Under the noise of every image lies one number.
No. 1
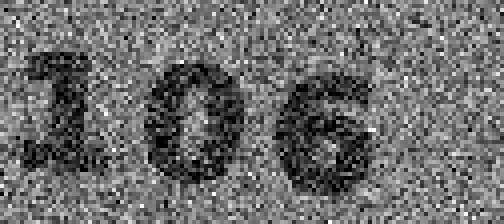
106
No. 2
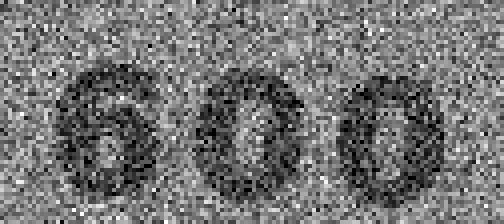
600
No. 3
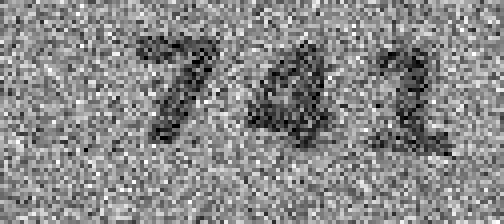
741
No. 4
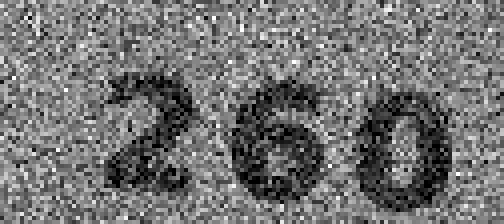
260
